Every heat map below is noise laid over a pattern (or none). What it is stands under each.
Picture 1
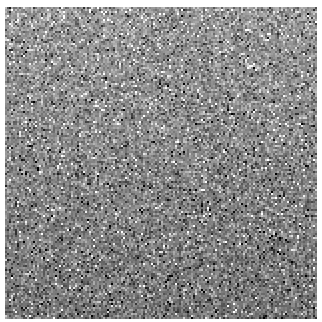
a smooth slope
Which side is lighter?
top
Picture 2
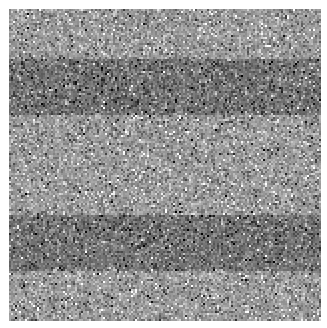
horizontal stripes
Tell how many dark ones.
2
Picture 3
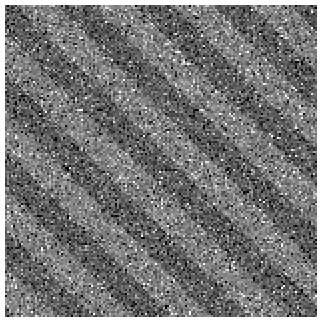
diagonal stripes
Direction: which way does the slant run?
top left to bottom right
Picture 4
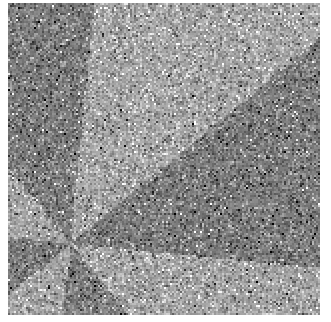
spokes from one point
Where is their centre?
bottom left
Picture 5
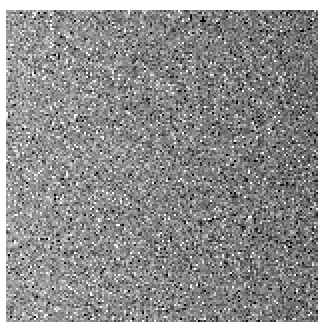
a smooth slope
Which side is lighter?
left
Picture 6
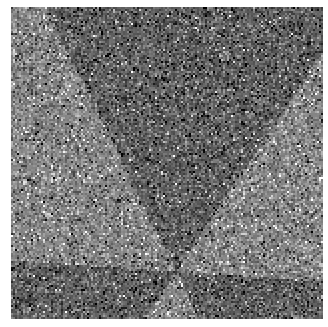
spokes from one point
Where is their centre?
bottom middle
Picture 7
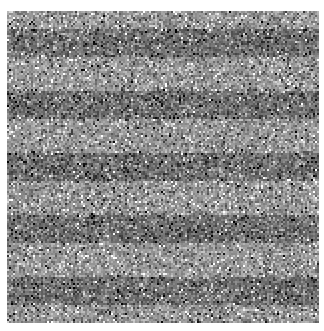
horizontal stripes
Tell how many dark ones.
5
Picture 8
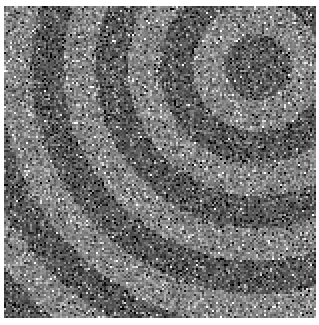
rings round one point
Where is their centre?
top right
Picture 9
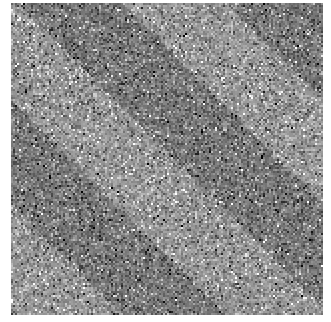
diagonal stripes
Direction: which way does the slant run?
top left to bottom right
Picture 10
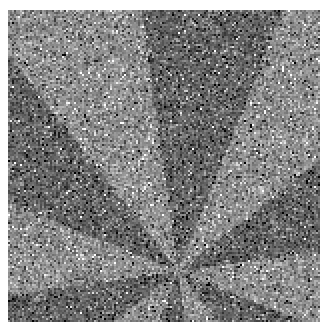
spokes from one point
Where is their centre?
bottom middle
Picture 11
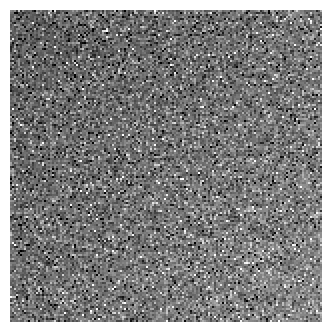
a smooth slope
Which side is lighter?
bottom right
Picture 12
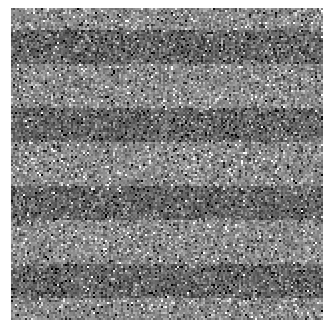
horizontal stripes
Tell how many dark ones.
4
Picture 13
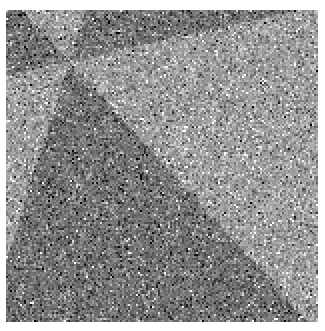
spokes from one point
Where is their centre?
top left
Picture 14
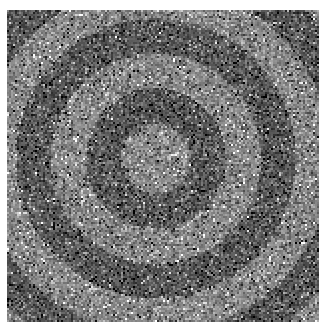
rings round one point
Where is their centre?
centre
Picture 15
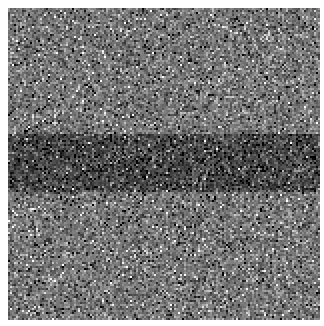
one horizontal stripe
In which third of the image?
middle
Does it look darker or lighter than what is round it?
darker
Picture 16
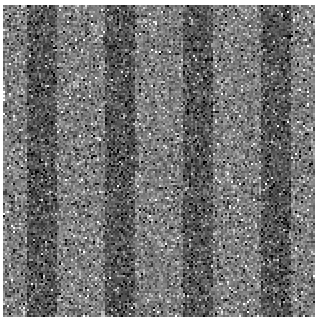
vertical stripes
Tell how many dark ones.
4
